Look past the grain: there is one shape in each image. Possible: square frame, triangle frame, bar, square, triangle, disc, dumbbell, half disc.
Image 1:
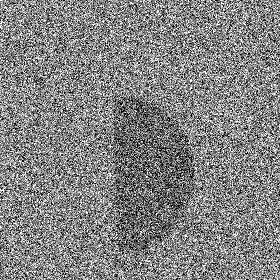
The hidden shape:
half disc
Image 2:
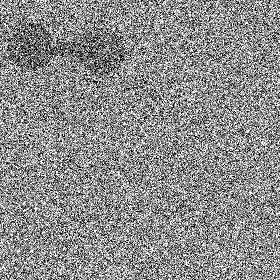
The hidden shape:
dumbbell
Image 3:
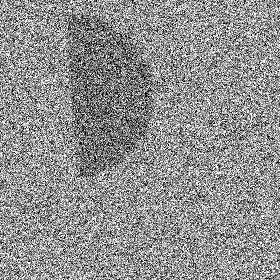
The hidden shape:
half disc
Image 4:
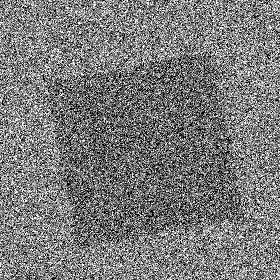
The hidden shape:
square
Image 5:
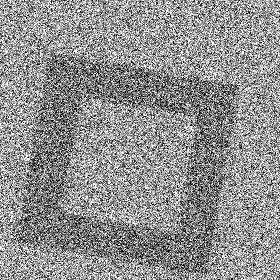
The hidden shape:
square frame
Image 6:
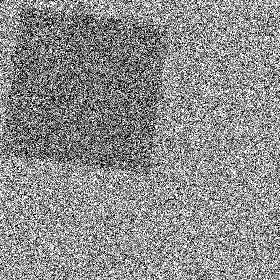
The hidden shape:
square
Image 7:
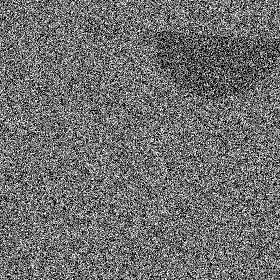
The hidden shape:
half disc
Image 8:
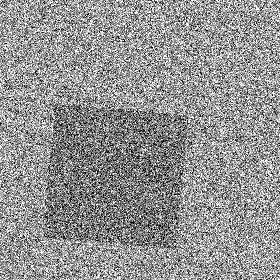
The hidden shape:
square
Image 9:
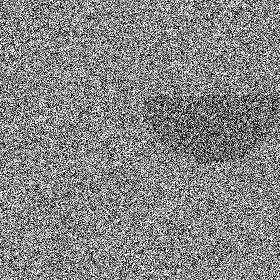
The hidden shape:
half disc
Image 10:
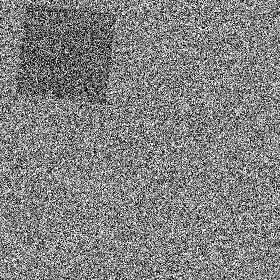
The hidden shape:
square
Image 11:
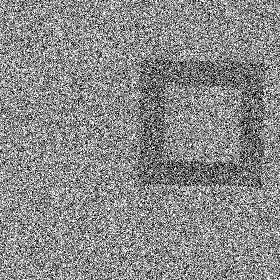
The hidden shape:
square frame
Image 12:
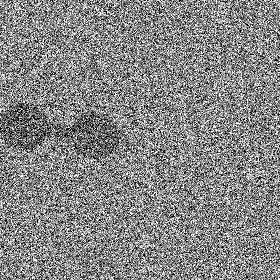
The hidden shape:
dumbbell
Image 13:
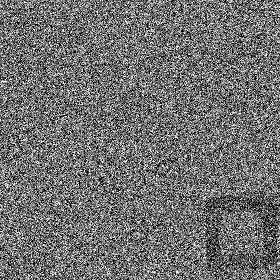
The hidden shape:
square frame
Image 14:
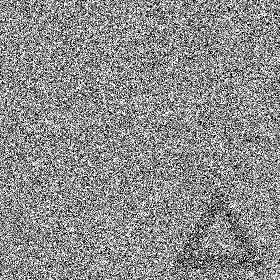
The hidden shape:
triangle frame
